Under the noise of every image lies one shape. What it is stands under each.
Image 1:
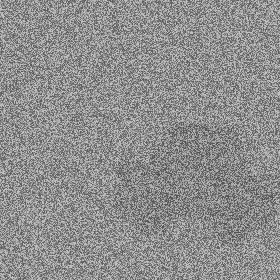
dark car
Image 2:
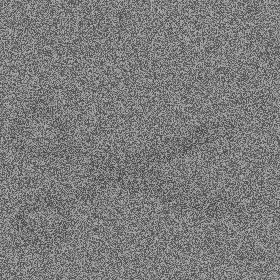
dark pair of scissors
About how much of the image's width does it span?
nearly all
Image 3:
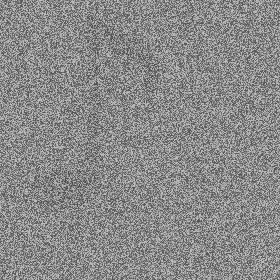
dark musical note
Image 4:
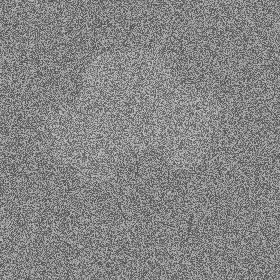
light car
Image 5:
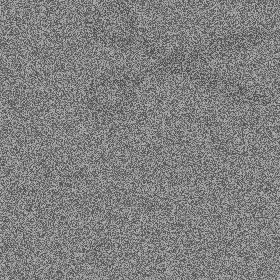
dark pair of scissors
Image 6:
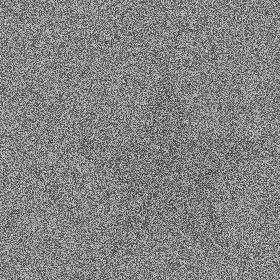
dark star
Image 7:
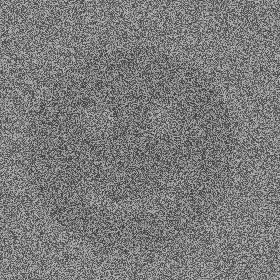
dark smiling face
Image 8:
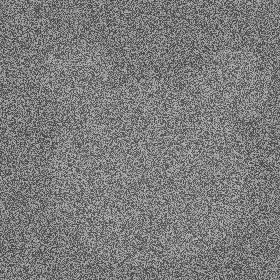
light bear's head
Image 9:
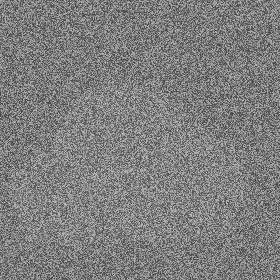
light cloud
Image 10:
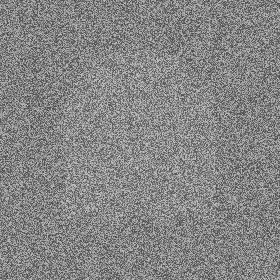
light ghost
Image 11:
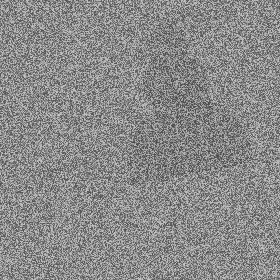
dark chess pawn
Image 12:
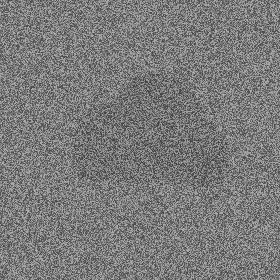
dark cloud
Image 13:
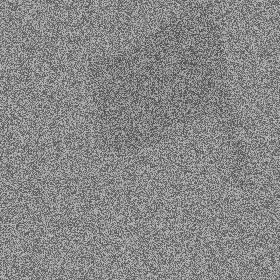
dark flag
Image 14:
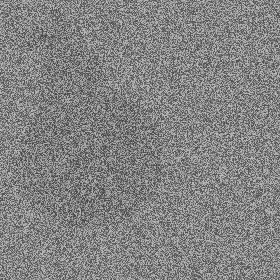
dark pear
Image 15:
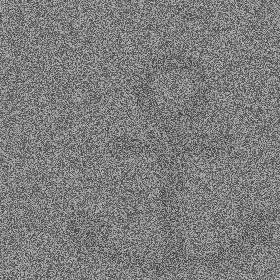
dark anchor
